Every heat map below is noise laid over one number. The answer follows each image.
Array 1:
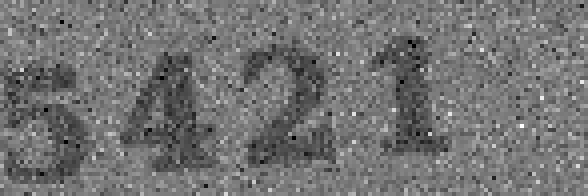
5421
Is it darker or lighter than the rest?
darker
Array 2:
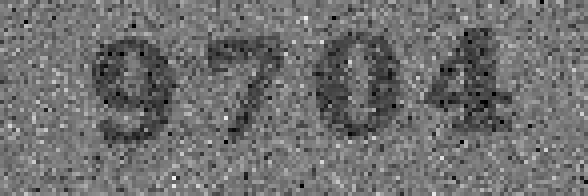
9704
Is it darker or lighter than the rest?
darker
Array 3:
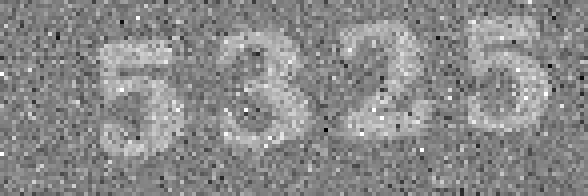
5325
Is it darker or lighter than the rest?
lighter
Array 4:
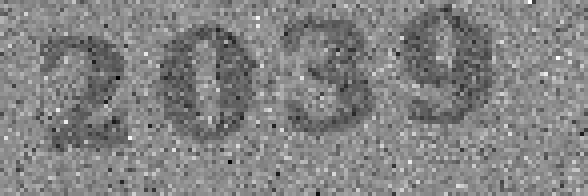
2039
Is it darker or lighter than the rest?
darker
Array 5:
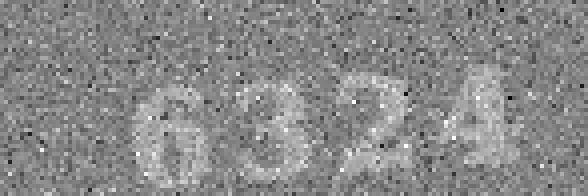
6324
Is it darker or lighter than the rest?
lighter
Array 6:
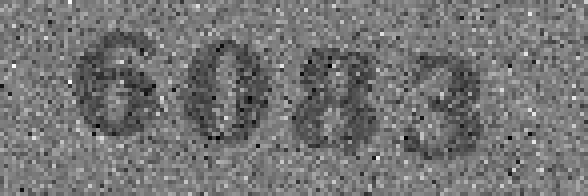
6083
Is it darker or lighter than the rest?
darker
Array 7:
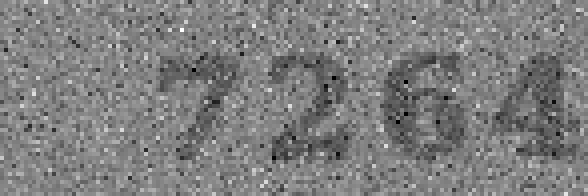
7264
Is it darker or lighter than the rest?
darker
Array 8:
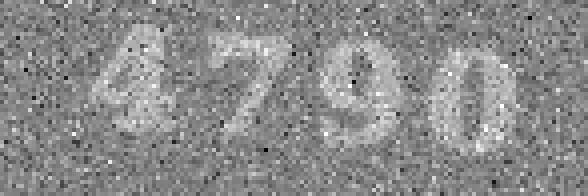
4790
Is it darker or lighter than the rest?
lighter
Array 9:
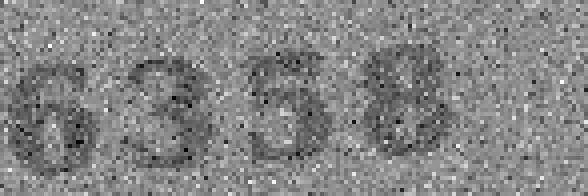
6358
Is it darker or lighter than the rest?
darker
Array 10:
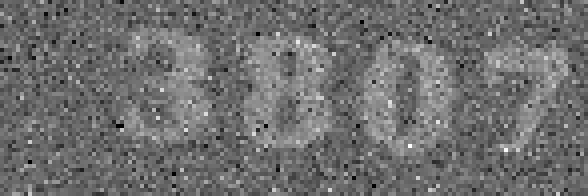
3807
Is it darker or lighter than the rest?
lighter
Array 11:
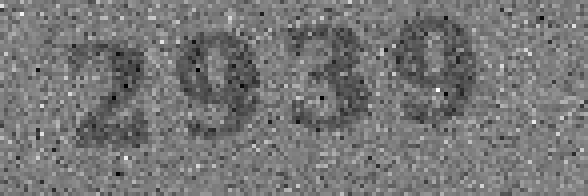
2939
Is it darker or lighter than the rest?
darker
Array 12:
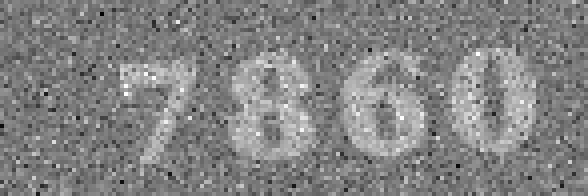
7860
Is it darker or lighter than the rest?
lighter
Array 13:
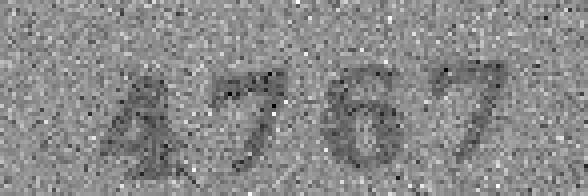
4767
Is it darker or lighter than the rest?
darker
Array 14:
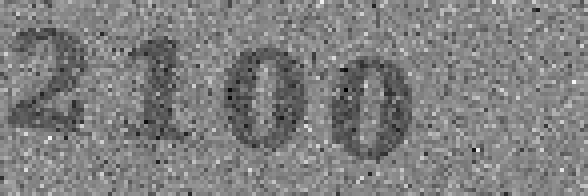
2100
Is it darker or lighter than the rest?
darker
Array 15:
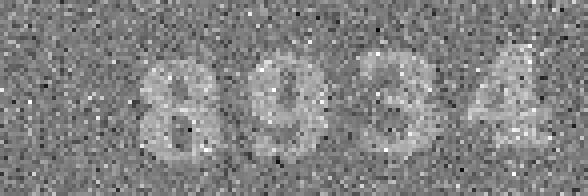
8934
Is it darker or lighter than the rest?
lighter
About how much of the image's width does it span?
two thirds
